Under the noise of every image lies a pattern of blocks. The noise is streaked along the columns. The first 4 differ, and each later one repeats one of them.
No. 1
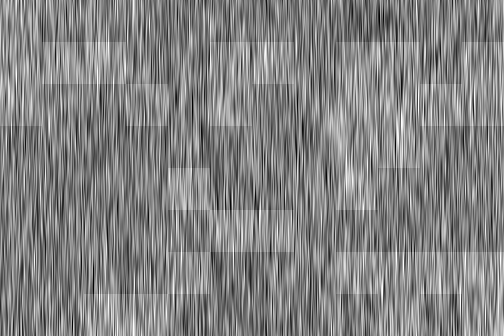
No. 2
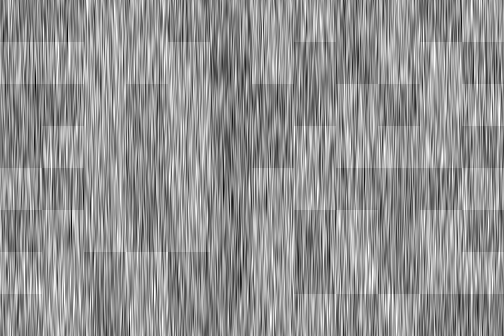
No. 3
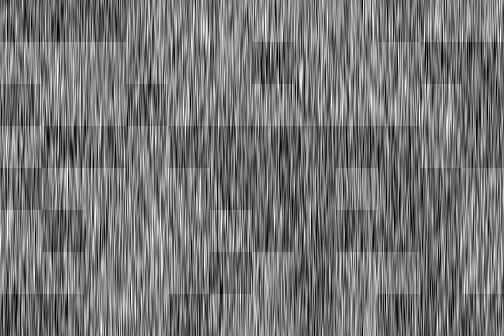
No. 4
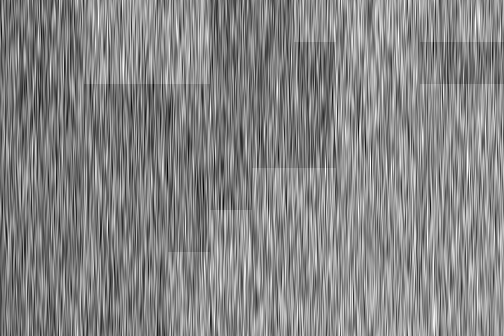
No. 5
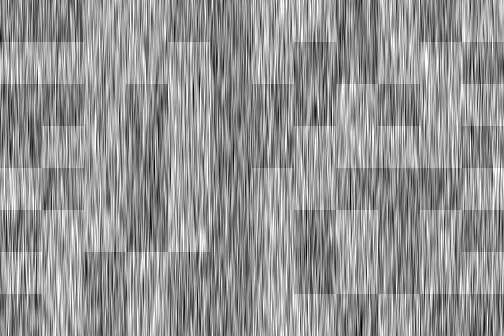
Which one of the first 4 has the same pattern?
2
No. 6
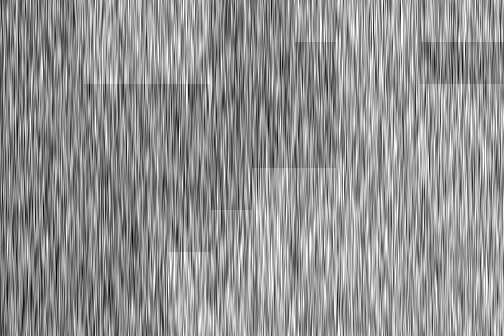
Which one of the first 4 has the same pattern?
4
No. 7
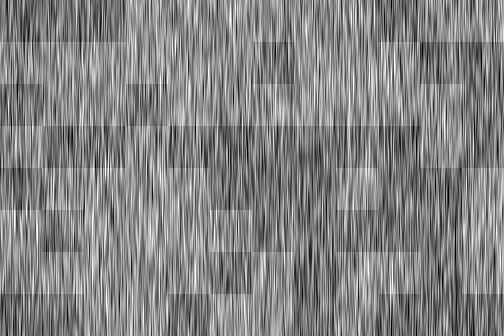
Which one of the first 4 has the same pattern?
3
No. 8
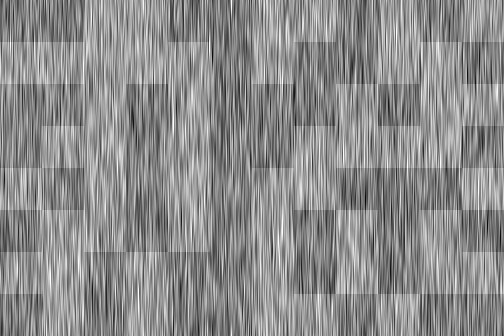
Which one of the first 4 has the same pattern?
2
